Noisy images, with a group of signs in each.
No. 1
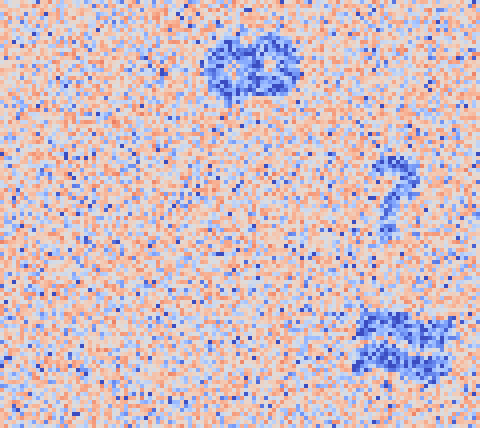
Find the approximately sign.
bottom right
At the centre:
nothing
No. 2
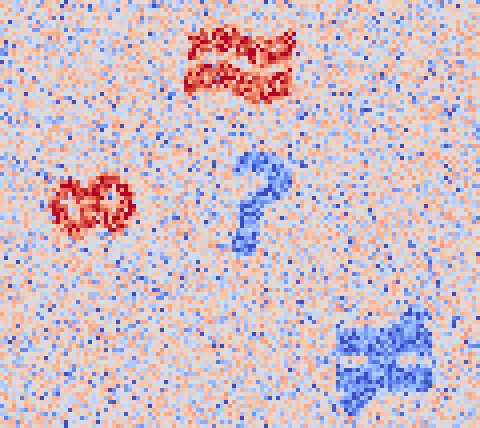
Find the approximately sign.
top middle
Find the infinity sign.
middle left
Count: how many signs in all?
4
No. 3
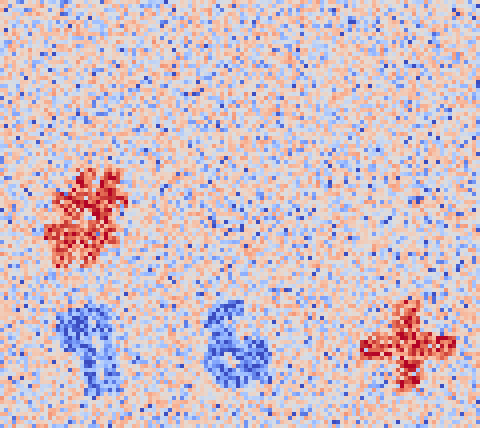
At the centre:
nothing
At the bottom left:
pilcrow
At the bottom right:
plus sign
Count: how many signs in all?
4
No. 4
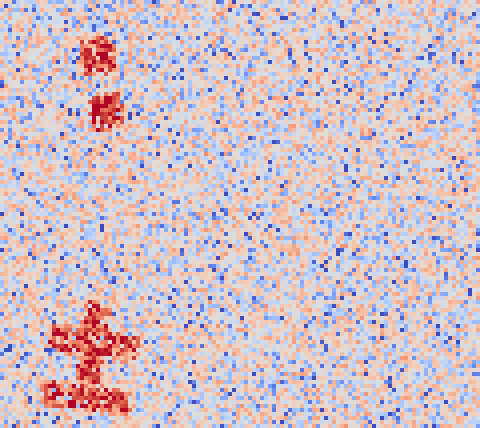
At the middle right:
nothing
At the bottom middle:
nothing
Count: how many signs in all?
2
